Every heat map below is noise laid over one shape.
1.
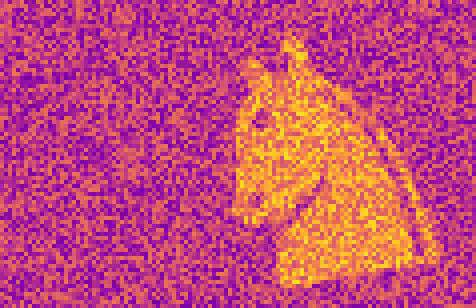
chess knight
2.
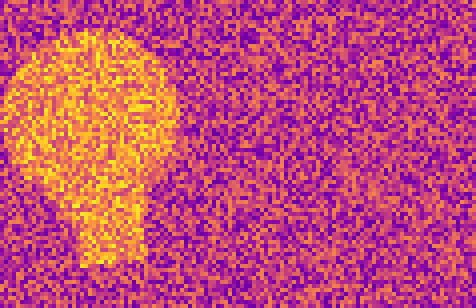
light bulb
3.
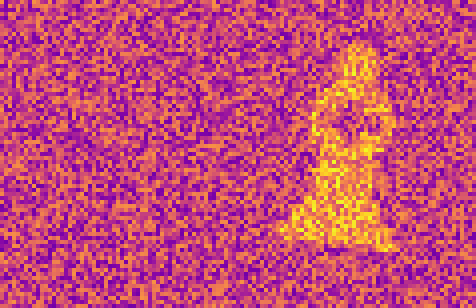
chess bishop
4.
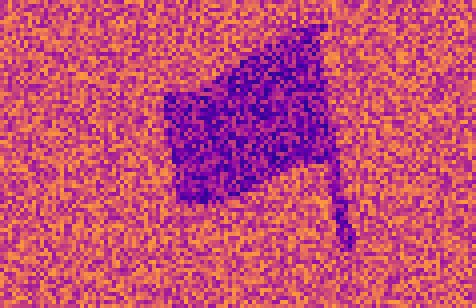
flag
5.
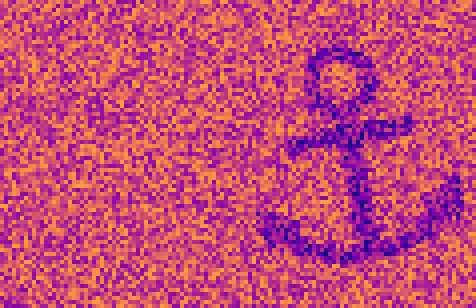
anchor
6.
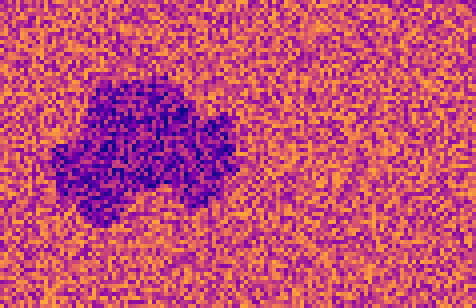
car
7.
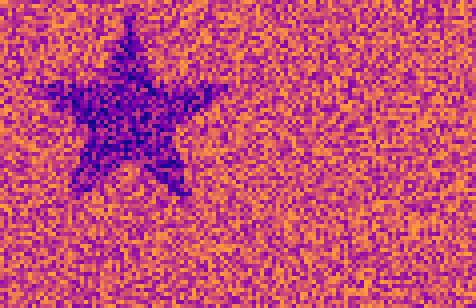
star
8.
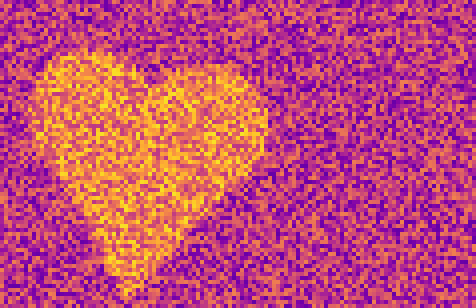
heart
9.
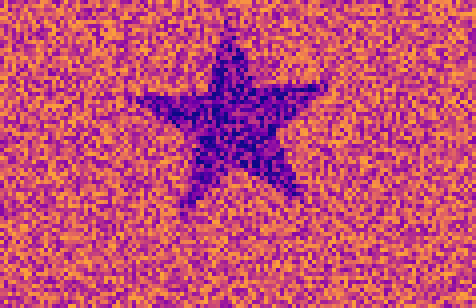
star
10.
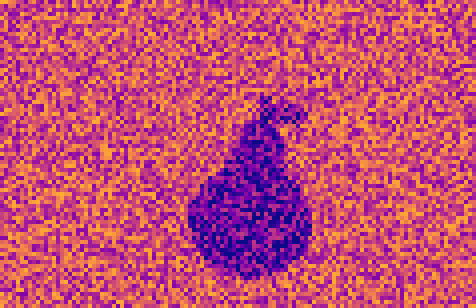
pear
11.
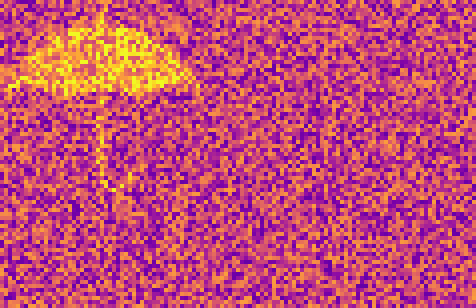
umbrella
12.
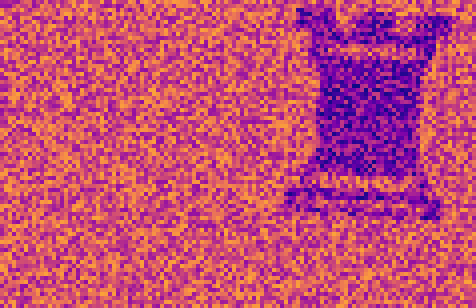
chess rook
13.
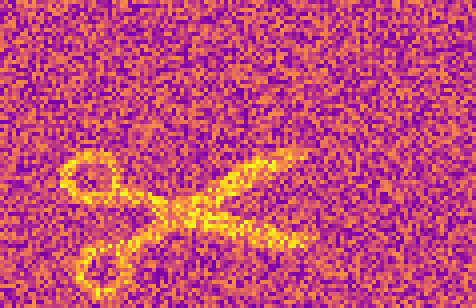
pair of scissors
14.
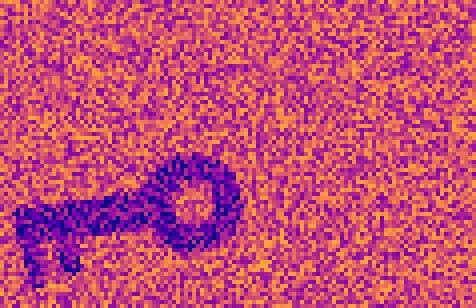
key
